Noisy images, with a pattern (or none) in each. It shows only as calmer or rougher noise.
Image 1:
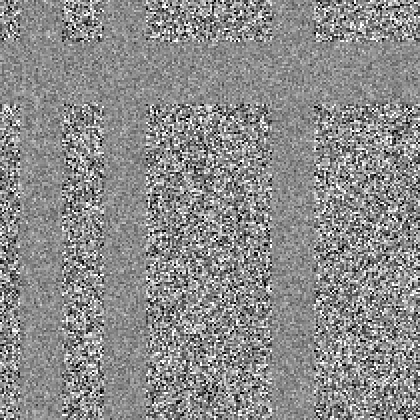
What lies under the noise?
bands of rows crossing bands of columns
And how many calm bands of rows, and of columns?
1 and 3
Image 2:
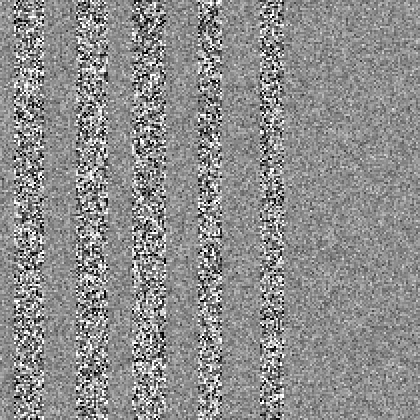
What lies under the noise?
bands of columns
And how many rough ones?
5
